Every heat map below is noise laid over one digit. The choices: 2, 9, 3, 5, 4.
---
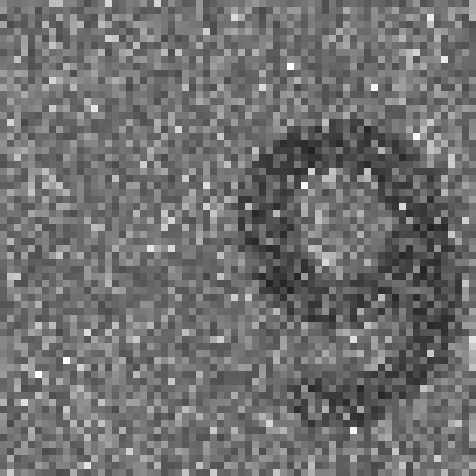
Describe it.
dark 9
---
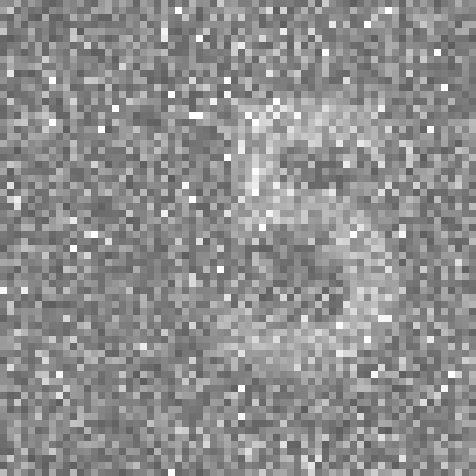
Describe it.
light 5
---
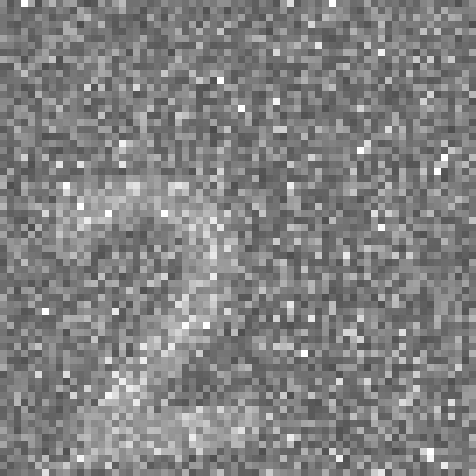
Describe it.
light 2
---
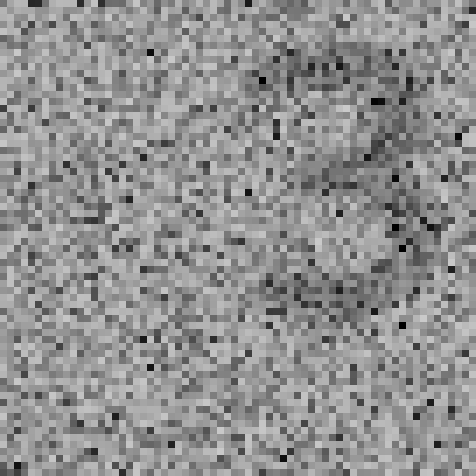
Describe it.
dark 3
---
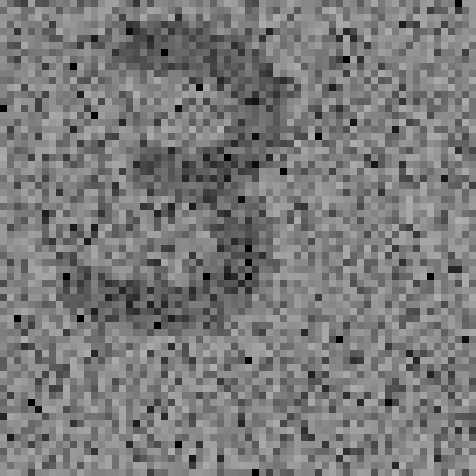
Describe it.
dark 3
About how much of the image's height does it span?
two thirds
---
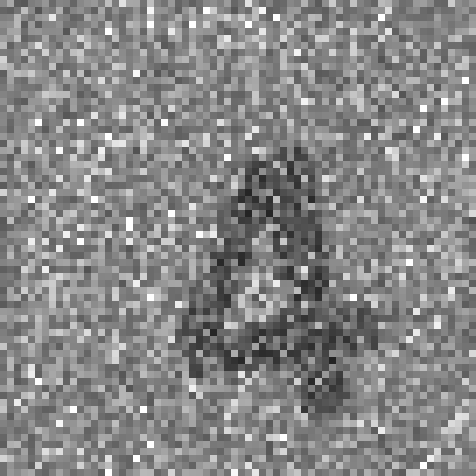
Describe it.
dark 4
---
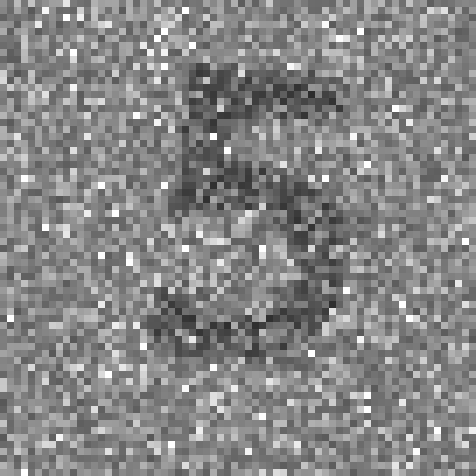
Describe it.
dark 5
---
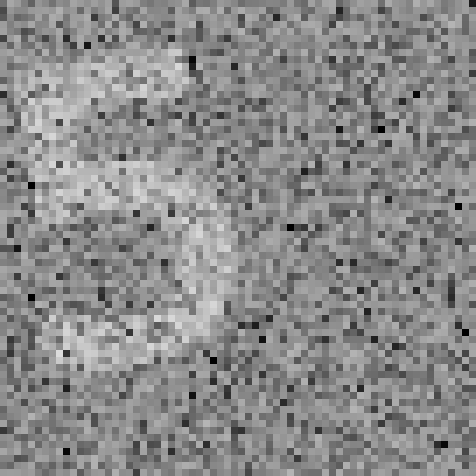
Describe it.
light 5
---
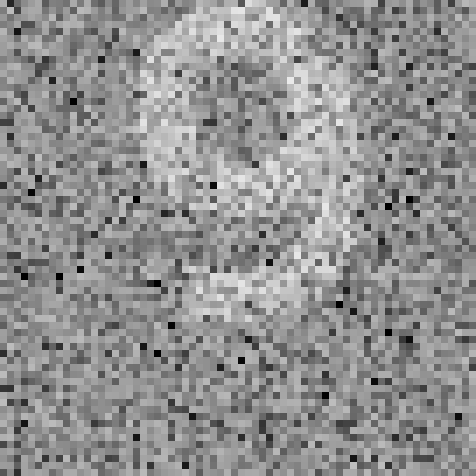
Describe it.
light 9
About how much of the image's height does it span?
two thirds
